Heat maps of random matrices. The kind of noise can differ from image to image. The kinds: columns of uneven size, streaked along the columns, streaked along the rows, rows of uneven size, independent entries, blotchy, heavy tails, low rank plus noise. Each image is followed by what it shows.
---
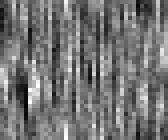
streaked along the columns
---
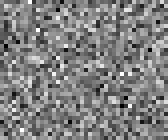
independent entries
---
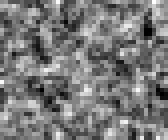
blotchy
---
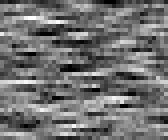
streaked along the rows
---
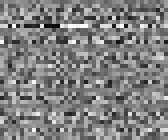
rows of uneven size
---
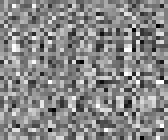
low rank plus noise
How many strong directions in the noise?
two
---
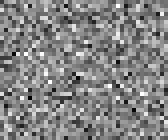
independent entries
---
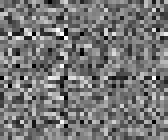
low rank plus noise
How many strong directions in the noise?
two
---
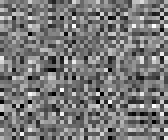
low rank plus noise
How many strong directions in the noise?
one
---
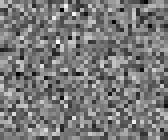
independent entries
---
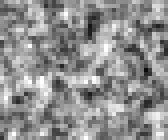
blotchy
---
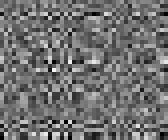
low rank plus noise
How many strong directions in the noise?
one
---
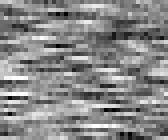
streaked along the rows
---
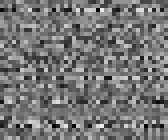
rows of uneven size
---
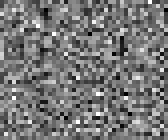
low rank plus noise
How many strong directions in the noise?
five to eight
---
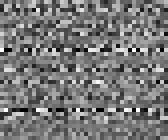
rows of uneven size
